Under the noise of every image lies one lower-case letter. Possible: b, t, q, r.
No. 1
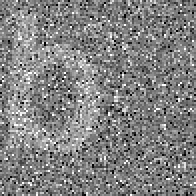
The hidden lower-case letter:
b
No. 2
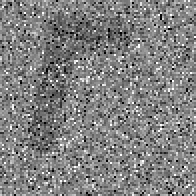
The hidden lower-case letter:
r
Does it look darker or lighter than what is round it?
darker
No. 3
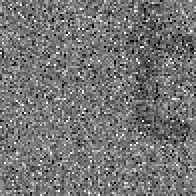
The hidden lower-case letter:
t
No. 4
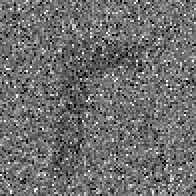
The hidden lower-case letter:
r
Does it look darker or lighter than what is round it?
darker
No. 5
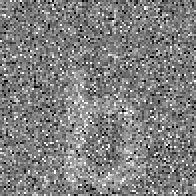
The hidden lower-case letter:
b
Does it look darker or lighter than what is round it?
lighter
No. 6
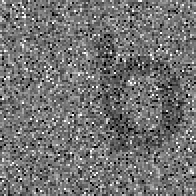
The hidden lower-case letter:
b
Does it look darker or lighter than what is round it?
darker
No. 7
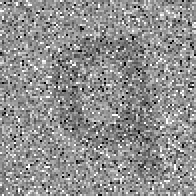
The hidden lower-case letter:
q
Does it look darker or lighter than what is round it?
darker
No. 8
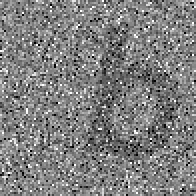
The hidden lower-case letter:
b
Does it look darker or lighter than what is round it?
darker
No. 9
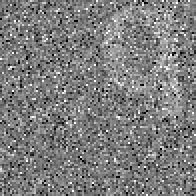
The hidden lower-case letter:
q
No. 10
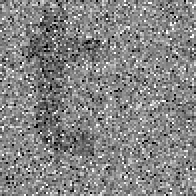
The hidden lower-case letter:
t
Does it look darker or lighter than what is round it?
darker
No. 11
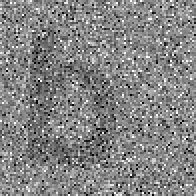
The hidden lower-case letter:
b
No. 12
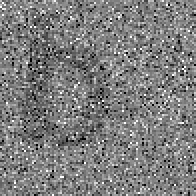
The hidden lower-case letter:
b
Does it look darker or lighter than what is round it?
darker
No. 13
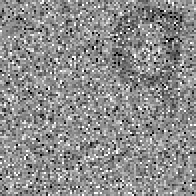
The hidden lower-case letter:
q
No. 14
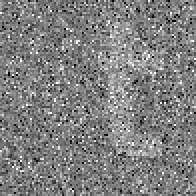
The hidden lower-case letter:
t
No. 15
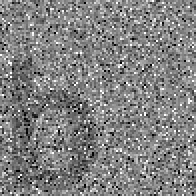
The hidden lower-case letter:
b
